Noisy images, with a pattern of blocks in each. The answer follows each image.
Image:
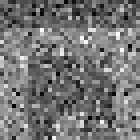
left and right mirror each other
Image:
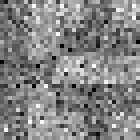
top and bottom mirror each other
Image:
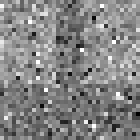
left and right mirror each other
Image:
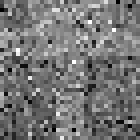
left and right mirror each other
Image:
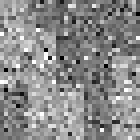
no symmetry
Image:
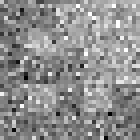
mirrored about the diagonal from the bottom left
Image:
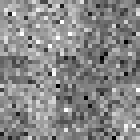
no symmetry
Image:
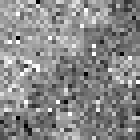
mirrored about the diagonal from the top left
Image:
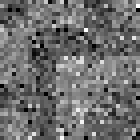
mirrored about the diagonal from the top left
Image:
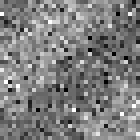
mirrored about the diagonal from the top left
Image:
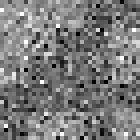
mirrored about the diagonal from the top left
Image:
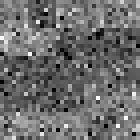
the same after a half turn
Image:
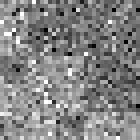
mirrored about the diagonal from the bottom left
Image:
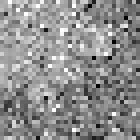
mirrored about the diagonal from the top left
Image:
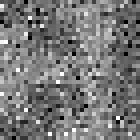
top and bottom mirror each other
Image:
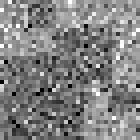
mirrored about the diagonal from the bottom left
